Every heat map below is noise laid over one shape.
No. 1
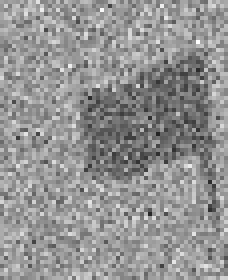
dark flag
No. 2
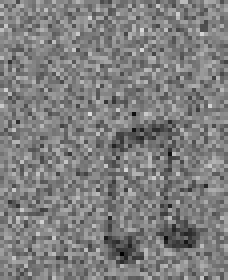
dark pair of musical notes
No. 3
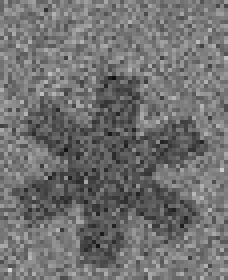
dark asterisk
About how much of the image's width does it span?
nearly all
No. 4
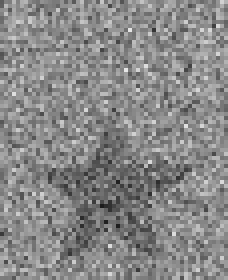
dark star
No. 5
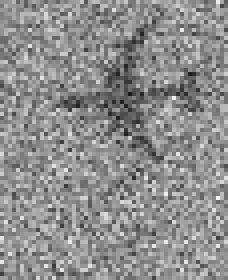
dark airplane
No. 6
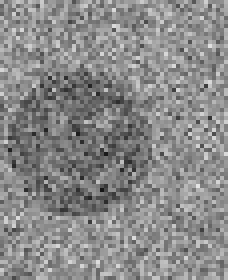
dark smiling face
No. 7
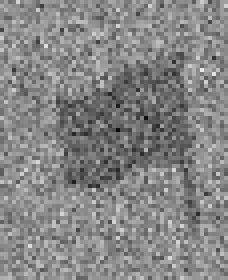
dark flag
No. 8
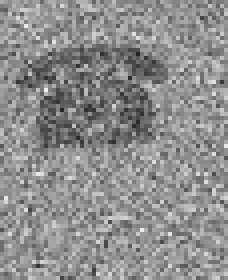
dark telephone
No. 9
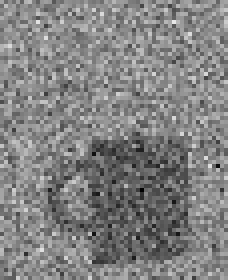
dark cup
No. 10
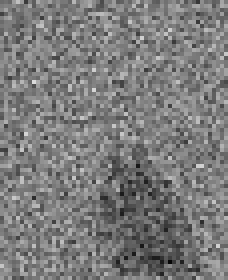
dark chess knight
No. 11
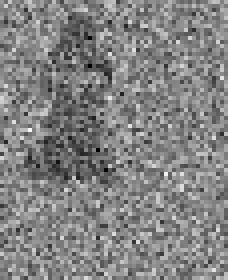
dark chess bishop
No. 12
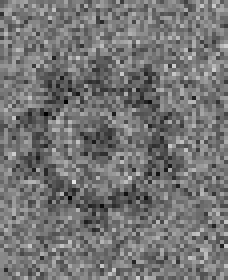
dark gear
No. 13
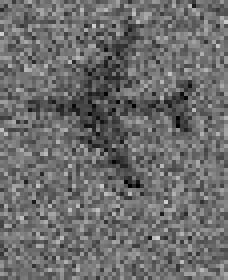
dark airplane
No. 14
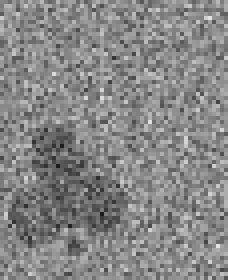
dark club
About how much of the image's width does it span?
half
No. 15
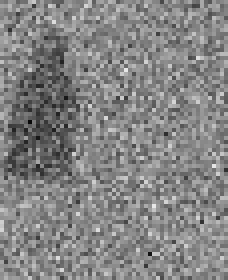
dark bottle
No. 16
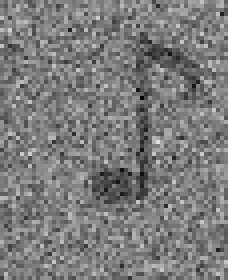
dark musical note
